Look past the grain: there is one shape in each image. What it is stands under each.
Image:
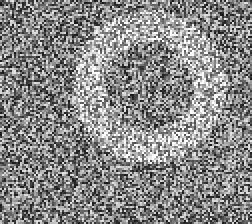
ring
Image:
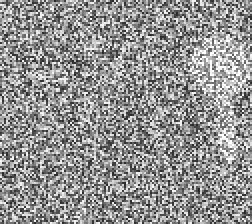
lollipop
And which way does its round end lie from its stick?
up
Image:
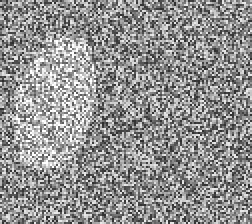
ellipse
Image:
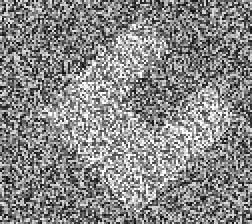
square with a notch
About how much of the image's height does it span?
nearly all
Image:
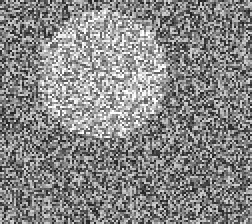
disc
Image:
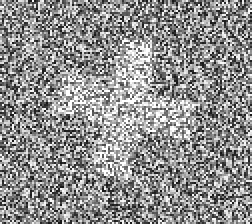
cross
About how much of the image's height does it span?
two thirds
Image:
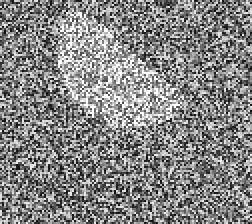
half disc
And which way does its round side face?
down and left
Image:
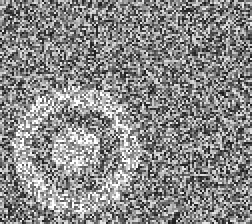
bullseye
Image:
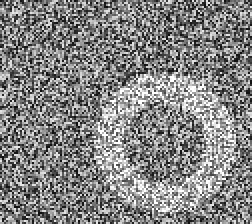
ring
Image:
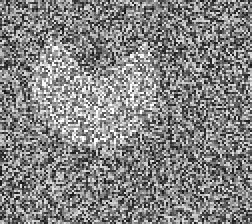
disc with a wedge cut out
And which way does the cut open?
up
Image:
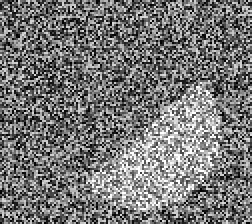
half disc
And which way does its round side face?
down and right
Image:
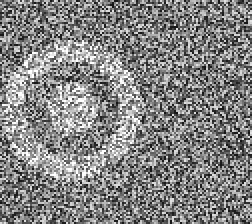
bullseye
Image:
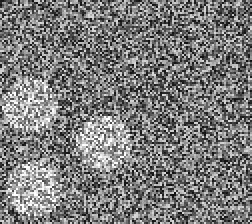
three dots
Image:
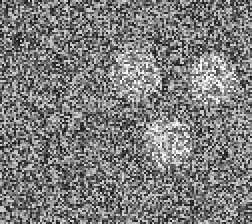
three dots
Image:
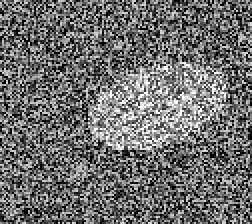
ellipse
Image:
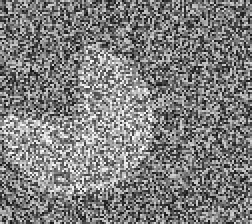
disc with a wedge cut out
